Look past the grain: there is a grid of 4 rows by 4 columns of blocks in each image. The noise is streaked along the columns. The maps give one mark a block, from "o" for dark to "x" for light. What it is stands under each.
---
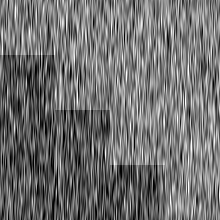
x x x x
o x x x
o o x x
o o o x
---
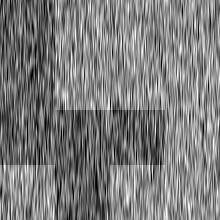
o x x x
o x x x
o o o x
x o x x
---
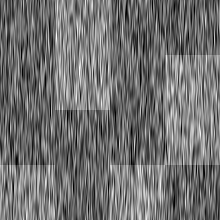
o x o o
o x o x
o o o x
x o x o
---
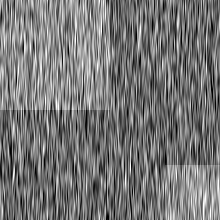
x x o o
x x o o
o o o o
o o o x
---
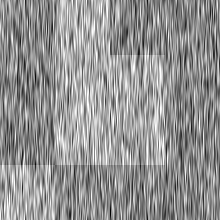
o x o o
o x x o
o x x o
x o o o
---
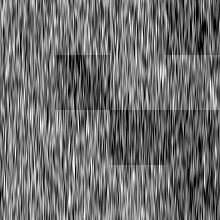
x x x o
x o x x
x x o o
x x x o
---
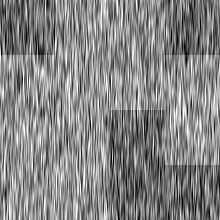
o x x o
x x x x
x x o x
x x o o
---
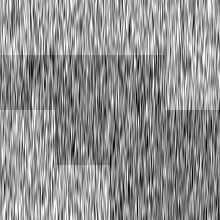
x x x x
o o o x
x o o o
x x o o
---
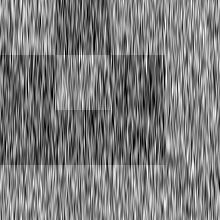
x o x x
o x o x
o o o x
x x x x
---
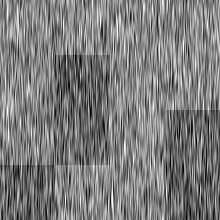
x x x x
x o x x
x o x o
o x x o
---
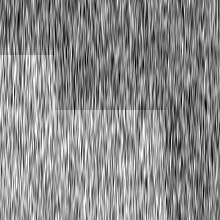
o o o o
x o o o
x x x o
x x x o
